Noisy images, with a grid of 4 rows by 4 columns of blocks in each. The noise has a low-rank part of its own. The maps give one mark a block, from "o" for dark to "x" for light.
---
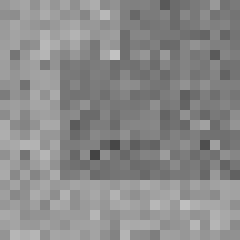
x x o o
x o o o
x o o o
x x x x
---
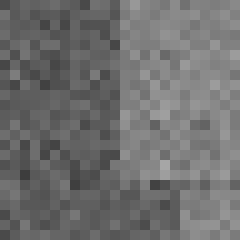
o o x x
o o x x
o o x x
o o o x
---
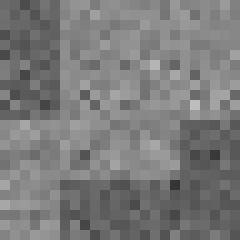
o x x x
o x x x
x x x o
x o o o
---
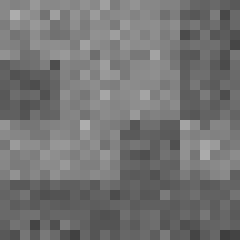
x x x o
o x x o
x x o x
o o o o
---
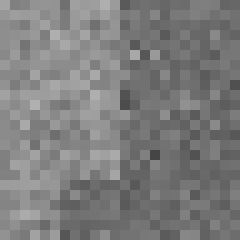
x x o o
x x o o
x x o o
x o o o
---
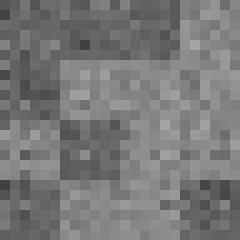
o o o x
o x x x
x o x x
o x x o
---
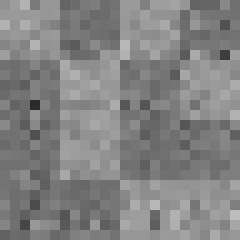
x o x o
o x o x
o x o o
o o x x
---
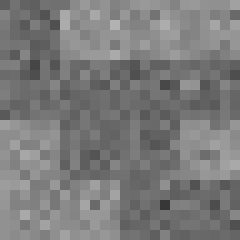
o x x x
o o o o
x o o x
x x o o
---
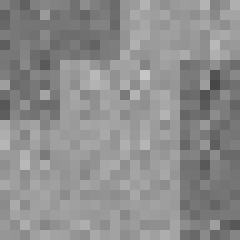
o o x x
o x x o
x x x o
x x x o
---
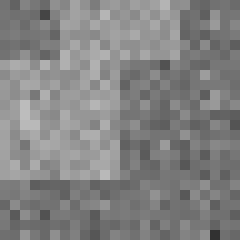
o x x o
x x o o
x x o o
o o o o
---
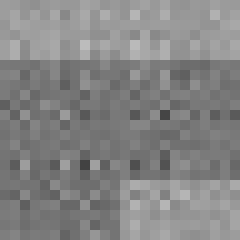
x x x x
o o o o
o o o o
o o x x
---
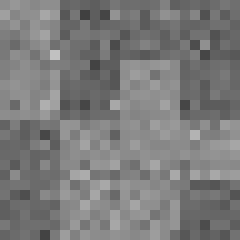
x o o o
x o x o
o x x x
o x x o
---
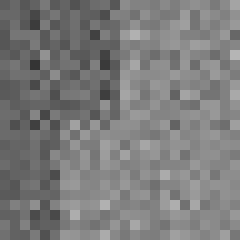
o o x x
o o x x
o x x x
o x x x
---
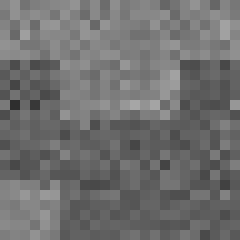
x x x x
o x x o
o o o o
x o o o
